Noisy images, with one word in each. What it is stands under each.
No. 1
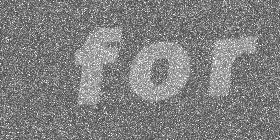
for
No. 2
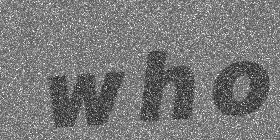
who
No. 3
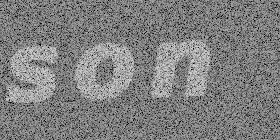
son
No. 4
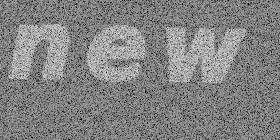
new
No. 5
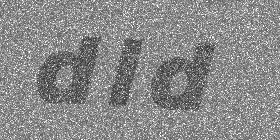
did
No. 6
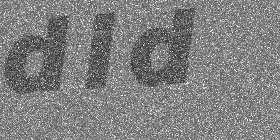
did
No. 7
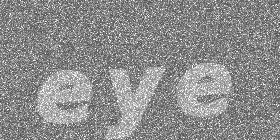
eye
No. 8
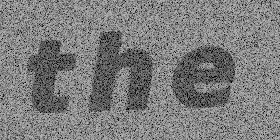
the
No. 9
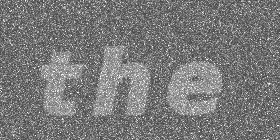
the
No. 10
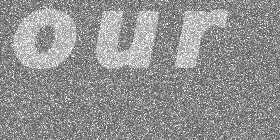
our
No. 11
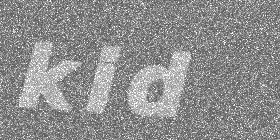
kid
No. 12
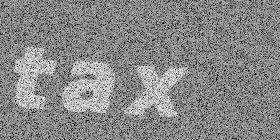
tax
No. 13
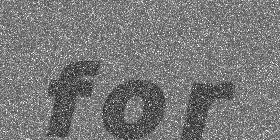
for
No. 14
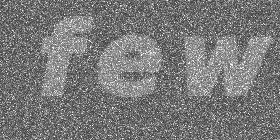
few
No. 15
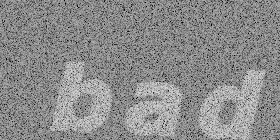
bad
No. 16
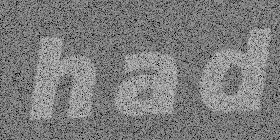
had
